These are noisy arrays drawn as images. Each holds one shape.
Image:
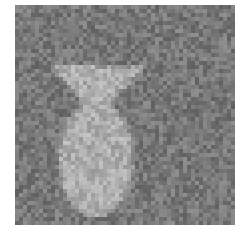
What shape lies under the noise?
fish
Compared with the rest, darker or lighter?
lighter
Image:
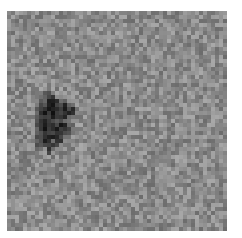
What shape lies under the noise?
chess knight
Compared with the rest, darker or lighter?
darker
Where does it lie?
middle left
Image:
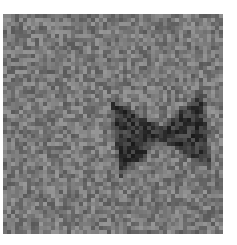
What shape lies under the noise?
bow tie
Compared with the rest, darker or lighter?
darker
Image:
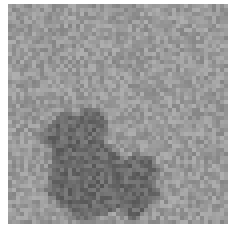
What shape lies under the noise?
car
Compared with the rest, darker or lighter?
darker
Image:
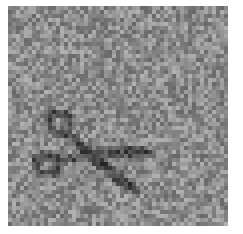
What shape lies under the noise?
pair of scissors
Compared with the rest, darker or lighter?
darker
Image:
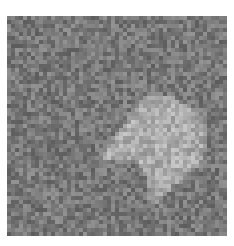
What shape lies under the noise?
cat's head
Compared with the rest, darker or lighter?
lighter
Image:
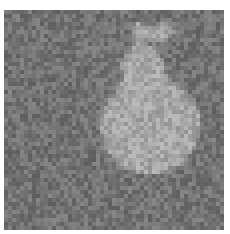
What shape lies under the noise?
pear
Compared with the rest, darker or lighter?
lighter
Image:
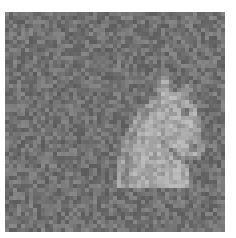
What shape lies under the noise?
chess knight
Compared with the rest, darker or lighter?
lighter
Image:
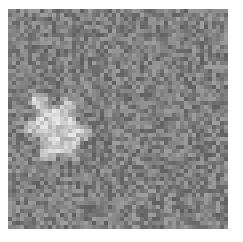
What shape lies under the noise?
turtle
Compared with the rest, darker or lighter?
lighter
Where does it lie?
middle left
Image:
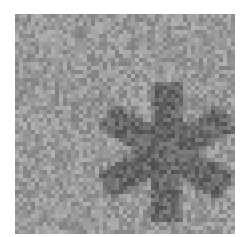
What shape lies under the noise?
asterisk
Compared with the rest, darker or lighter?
darker
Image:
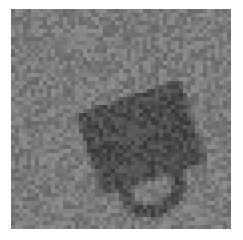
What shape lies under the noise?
cup
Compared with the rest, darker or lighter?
darker
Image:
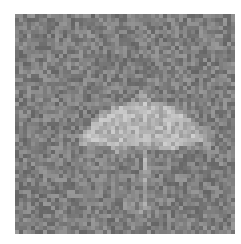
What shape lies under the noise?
umbrella
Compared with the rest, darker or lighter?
lighter
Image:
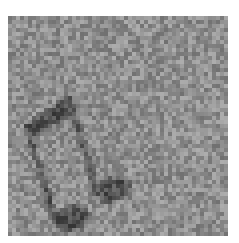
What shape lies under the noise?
pair of musical notes
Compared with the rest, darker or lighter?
darker
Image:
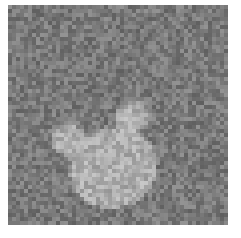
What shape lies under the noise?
bear's head
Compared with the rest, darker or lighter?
lighter
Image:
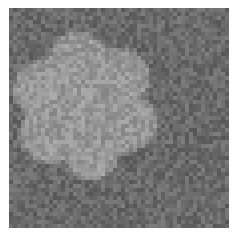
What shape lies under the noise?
flower
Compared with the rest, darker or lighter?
lighter
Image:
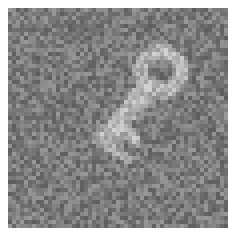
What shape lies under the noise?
key
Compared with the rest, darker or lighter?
lighter
